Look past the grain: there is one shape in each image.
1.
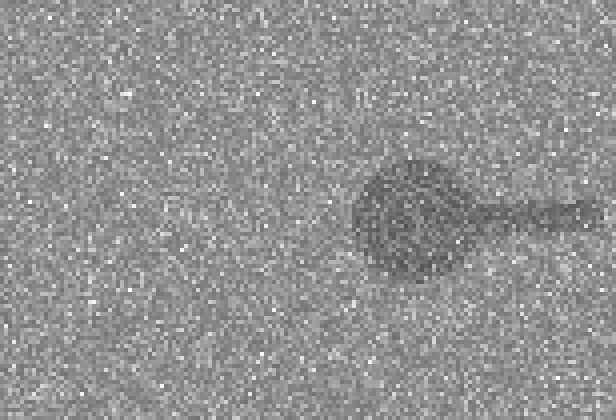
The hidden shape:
lollipop
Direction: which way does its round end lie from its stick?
left
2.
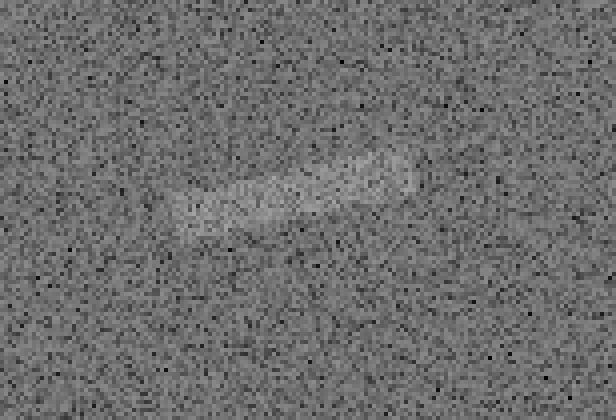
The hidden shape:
bar
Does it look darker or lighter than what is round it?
lighter
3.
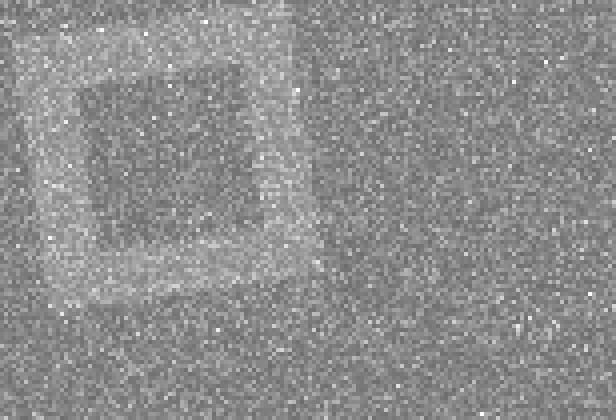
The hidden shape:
square frame
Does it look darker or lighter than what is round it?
lighter
